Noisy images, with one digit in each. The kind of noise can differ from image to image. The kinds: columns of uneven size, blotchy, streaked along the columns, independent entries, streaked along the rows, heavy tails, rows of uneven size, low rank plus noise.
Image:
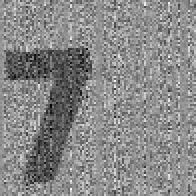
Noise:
columns of uneven size
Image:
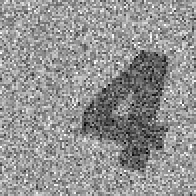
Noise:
independent entries
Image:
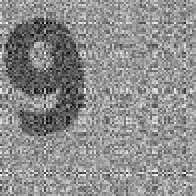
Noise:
low rank plus noise
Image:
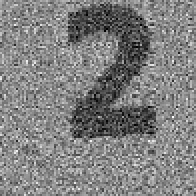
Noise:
low rank plus noise
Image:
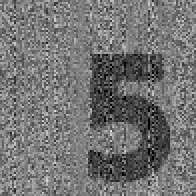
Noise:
columns of uneven size
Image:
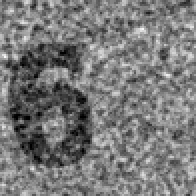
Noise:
blotchy
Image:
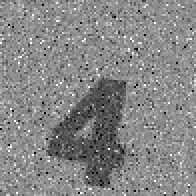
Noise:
heavy tails
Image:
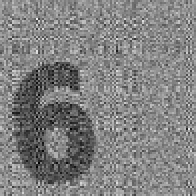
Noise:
low rank plus noise
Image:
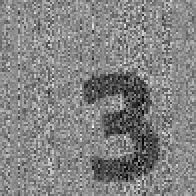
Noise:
columns of uneven size
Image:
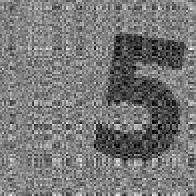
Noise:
low rank plus noise
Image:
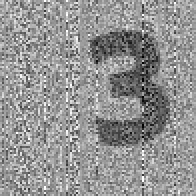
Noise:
columns of uneven size
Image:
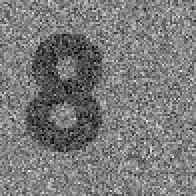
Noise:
independent entries
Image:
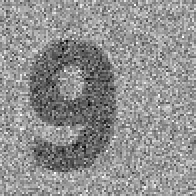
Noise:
independent entries
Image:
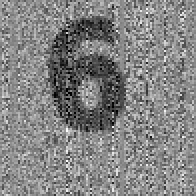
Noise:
columns of uneven size
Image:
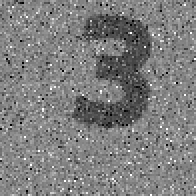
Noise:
heavy tails
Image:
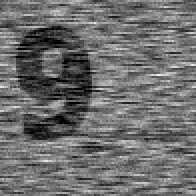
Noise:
streaked along the rows
